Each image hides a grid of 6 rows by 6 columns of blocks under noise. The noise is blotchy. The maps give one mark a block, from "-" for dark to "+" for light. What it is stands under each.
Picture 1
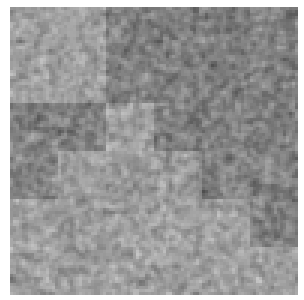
+ + - - - -
+ + - - - -
- - + - - -
- + + + - -
+ + + + + -
+ + + + + +
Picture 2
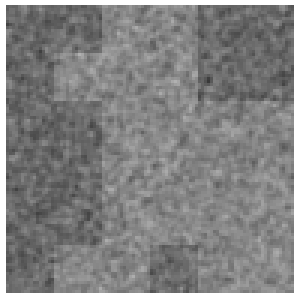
- - + + - -
- + + + - -
- - + + + +
- - + + + +
- - + + + +
- + + - + +
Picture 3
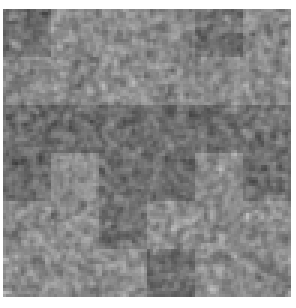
- + + + - +
+ + + + + +
- - - - - -
- + - - + -
+ + - + + +
+ + + - + +
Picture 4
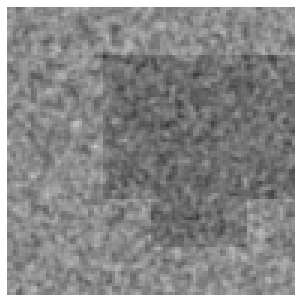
+ + + + + +
+ + - - - -
+ + - - - -
+ + - - - -
+ + + - - +
+ + + + + +
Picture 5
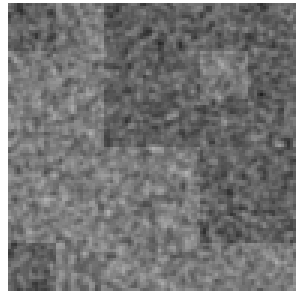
- + - - - -
+ + - - + -
+ + - - - -
+ + + + - -
+ + + + - -
- + + + + +
